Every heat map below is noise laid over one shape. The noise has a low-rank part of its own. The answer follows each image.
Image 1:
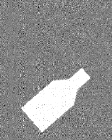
light bottle
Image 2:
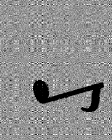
dark musical note
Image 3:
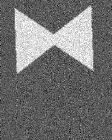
light bow tie
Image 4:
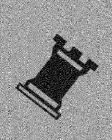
dark chess rook
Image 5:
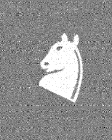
light chess knight
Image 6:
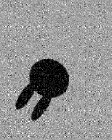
dark rabbit's head
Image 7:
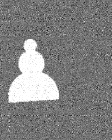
light chess pawn
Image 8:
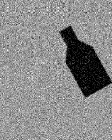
dark bottle
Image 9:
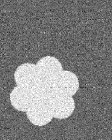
light flower
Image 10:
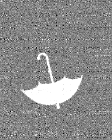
light umbrella
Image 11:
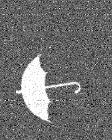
light umbrella
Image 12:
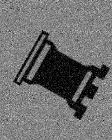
dark chess rook
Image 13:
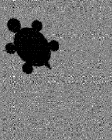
dark turtle
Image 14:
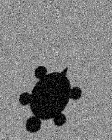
dark turtle
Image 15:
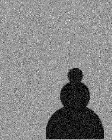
dark chess pawn
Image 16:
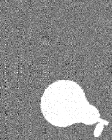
light pear
